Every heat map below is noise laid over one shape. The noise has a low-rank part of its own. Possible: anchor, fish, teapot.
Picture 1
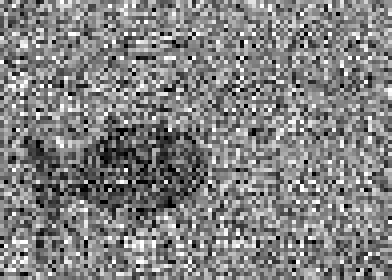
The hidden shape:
fish
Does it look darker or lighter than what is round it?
darker
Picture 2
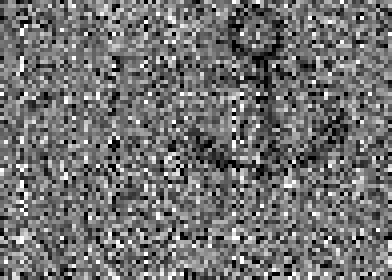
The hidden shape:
anchor
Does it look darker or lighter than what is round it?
darker
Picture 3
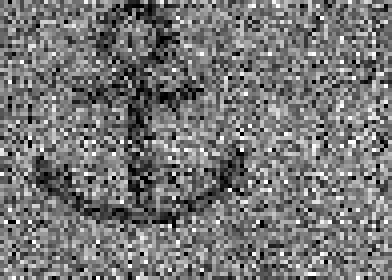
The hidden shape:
anchor
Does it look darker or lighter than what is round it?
darker
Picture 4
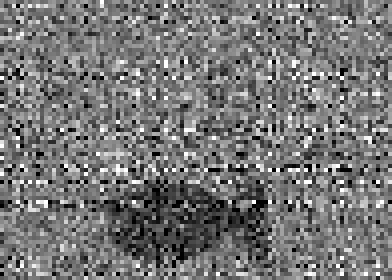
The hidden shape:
fish
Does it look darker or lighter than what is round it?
darker
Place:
bottom middle
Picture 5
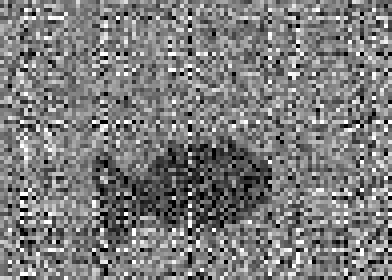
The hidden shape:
fish
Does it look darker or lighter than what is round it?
darker
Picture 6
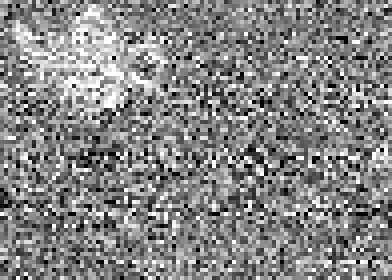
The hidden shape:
teapot
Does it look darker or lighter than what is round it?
lighter
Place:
top left
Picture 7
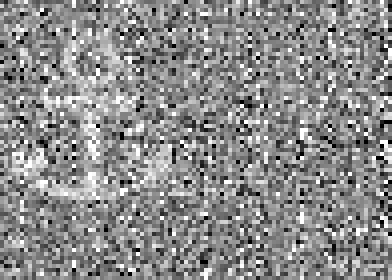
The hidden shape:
anchor
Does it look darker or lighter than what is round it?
lighter
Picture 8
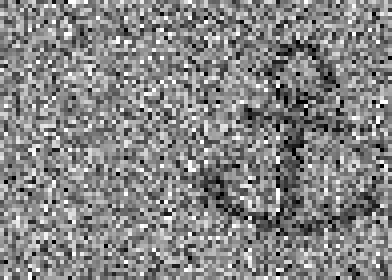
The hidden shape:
anchor
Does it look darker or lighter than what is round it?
darker
